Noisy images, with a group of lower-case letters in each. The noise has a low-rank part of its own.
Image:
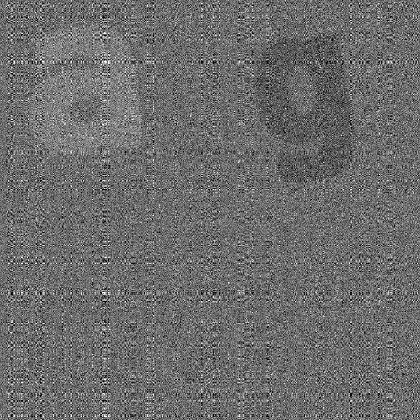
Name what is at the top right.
g
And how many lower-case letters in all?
2
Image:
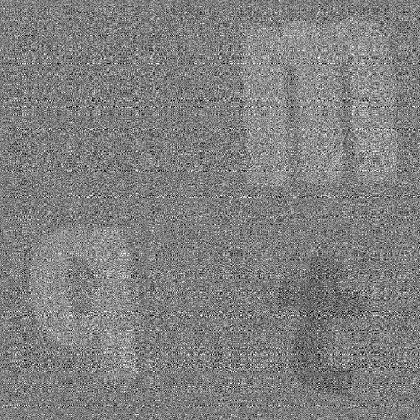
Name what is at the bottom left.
q
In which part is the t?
bottom right
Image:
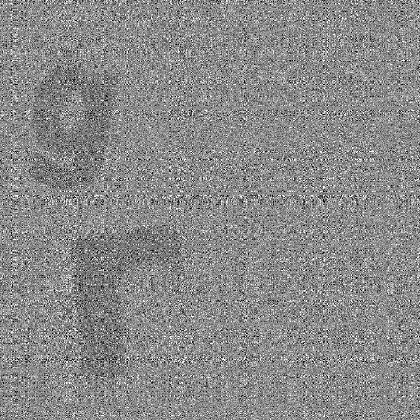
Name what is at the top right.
nothing
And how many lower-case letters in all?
2
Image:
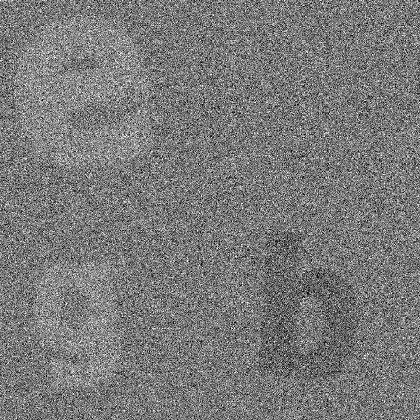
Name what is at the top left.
e
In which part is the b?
bottom right
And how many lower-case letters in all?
3
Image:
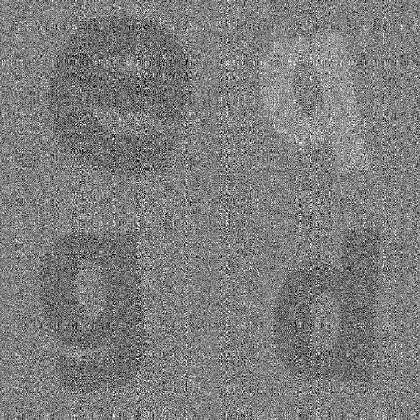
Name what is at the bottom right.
d
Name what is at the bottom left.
g
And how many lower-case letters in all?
4
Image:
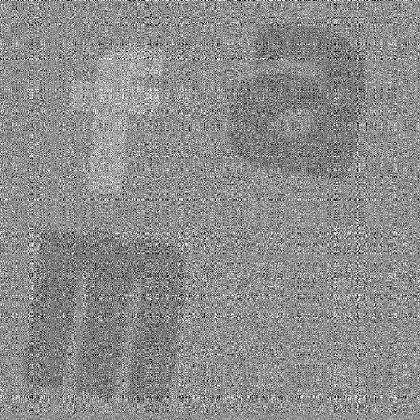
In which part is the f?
top left
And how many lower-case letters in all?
3
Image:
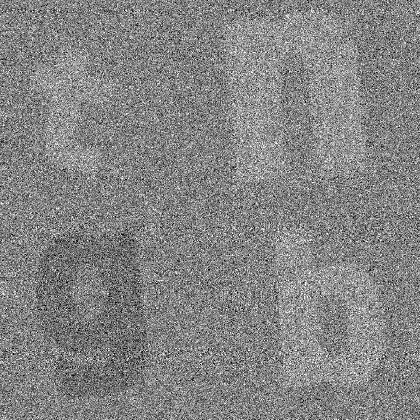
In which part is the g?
bottom left
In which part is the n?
top right
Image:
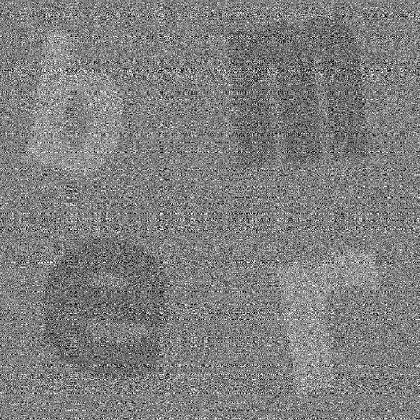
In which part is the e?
bottom left
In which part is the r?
bottom right
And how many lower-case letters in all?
4
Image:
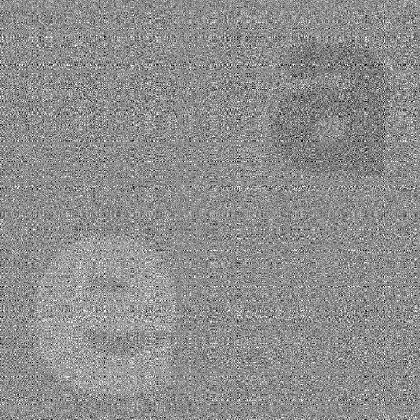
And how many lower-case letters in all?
2
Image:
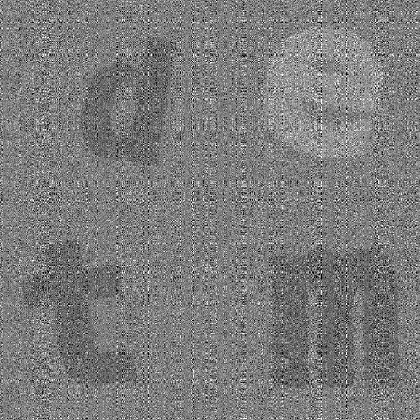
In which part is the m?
bottom right
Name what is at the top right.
e
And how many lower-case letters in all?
4
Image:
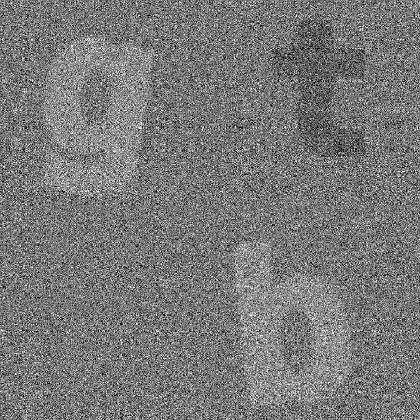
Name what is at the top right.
t
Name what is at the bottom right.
b
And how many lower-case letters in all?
3
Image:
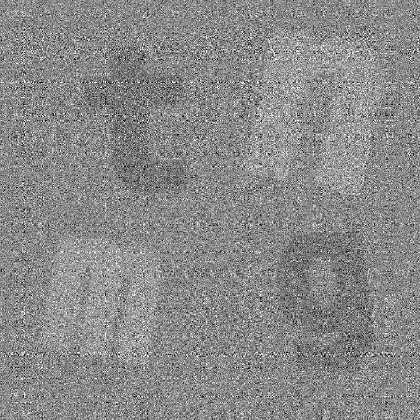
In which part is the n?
top right
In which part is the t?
top left
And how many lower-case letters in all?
4
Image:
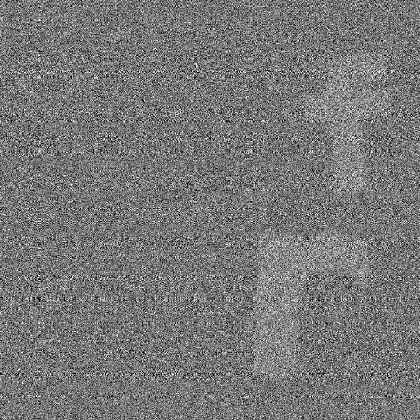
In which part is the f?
top right
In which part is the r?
bottom right
